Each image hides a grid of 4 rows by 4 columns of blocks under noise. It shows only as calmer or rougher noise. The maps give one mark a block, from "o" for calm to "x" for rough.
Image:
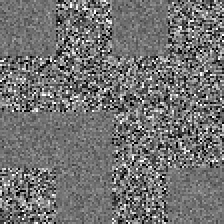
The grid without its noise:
o x o x
x x x x
o o x x
x o x o
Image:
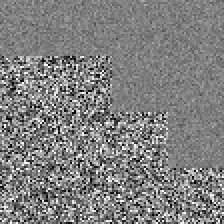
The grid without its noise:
o o o o
x x o o
x x x o
x x x x
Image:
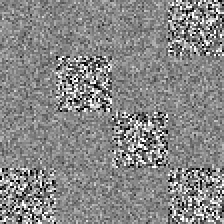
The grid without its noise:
o o o x
o x o o
o o x o
x o o x
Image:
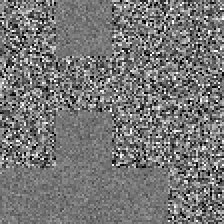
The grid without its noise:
x o x x
x x x x
x o x x
o o o x
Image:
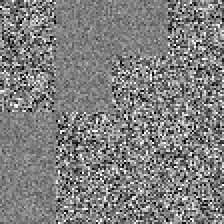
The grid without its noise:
x o o x
x o x x
o x x x
o x x x
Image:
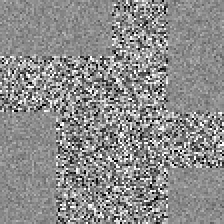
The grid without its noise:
o o x o
x x x o
o x x x
o x x o
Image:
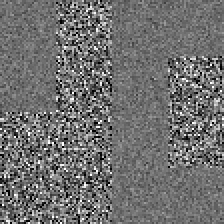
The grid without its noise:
o x o o
o x o x
x x o x
x x o o
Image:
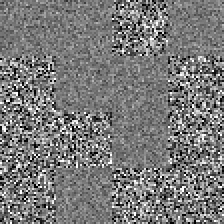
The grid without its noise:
o o x o
x o o x
x x o x
x o x x
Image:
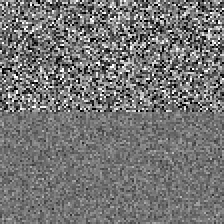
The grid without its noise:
x x x x
x x x x
o o o o
o o o o
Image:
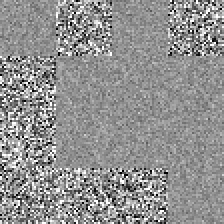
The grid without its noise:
o x o x
x o o o
x o o o
x x x o
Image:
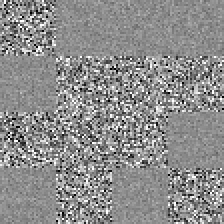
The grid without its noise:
x o o o
o x x x
x x x o
o x o x
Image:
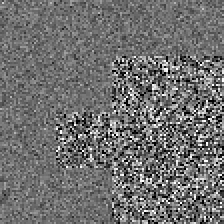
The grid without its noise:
o o o o
o o x x
o x x x
o o x x
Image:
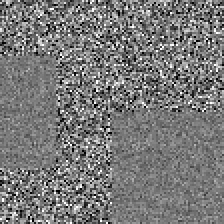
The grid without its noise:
x x x x
o x x x
o x o o
x x o o
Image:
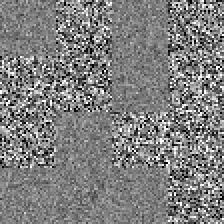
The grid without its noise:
o x o x
x x o x
x o x x
o o o x
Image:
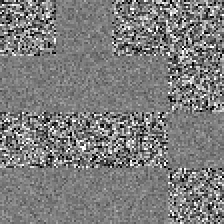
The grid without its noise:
x o x x
o o o x
x x x o
o o o x
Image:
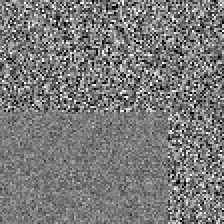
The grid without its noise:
x x x x
x x x x
o o o x
o o o x
